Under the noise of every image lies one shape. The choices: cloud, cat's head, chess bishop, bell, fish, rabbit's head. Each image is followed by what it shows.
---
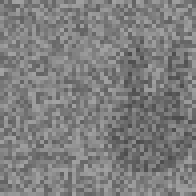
dark rabbit's head
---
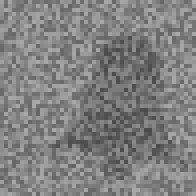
dark bell
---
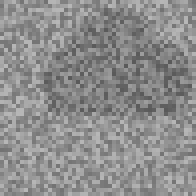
dark cloud
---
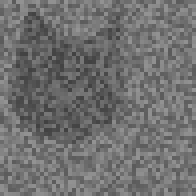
dark cat's head
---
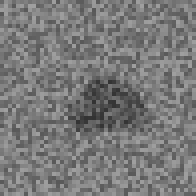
dark cloud, centre
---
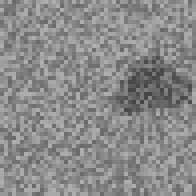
dark cloud, middle right
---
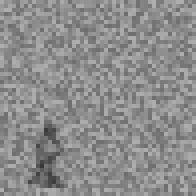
dark chess bishop, bottom left
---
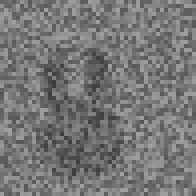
dark rabbit's head
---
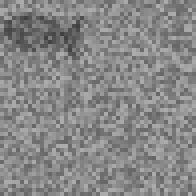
dark fish, top left
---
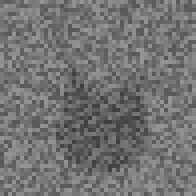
dark cat's head
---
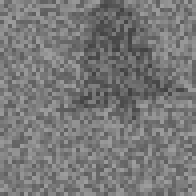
dark bell
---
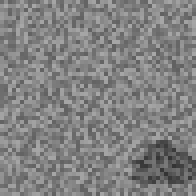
dark cloud, bottom right
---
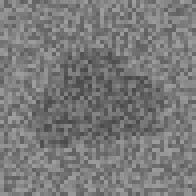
dark cloud
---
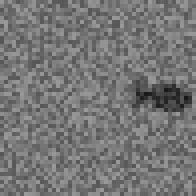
dark fish, middle right
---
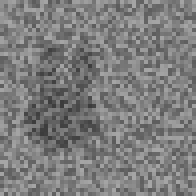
dark rabbit's head
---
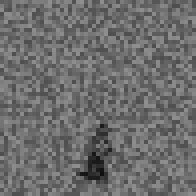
dark chess bishop, bottom middle
